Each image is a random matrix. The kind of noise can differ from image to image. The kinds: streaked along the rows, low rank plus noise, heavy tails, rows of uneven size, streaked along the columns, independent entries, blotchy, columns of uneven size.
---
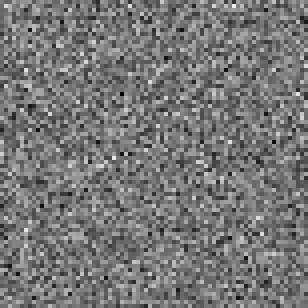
independent entries
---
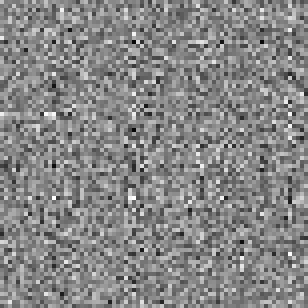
low rank plus noise
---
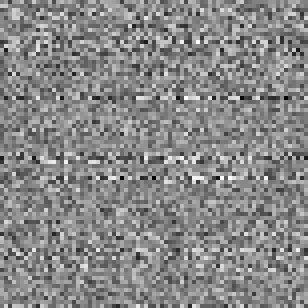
rows of uneven size
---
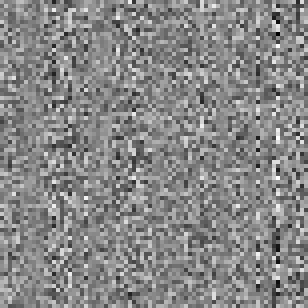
columns of uneven size
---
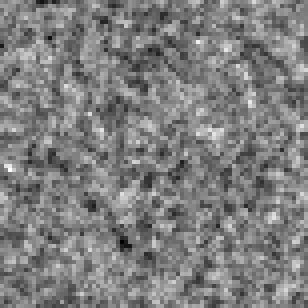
blotchy
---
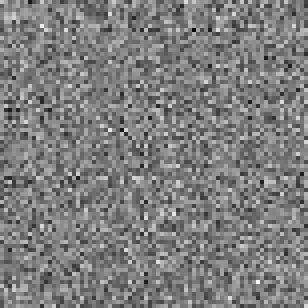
low rank plus noise
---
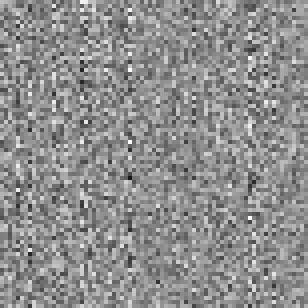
columns of uneven size
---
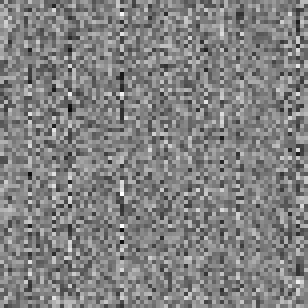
columns of uneven size
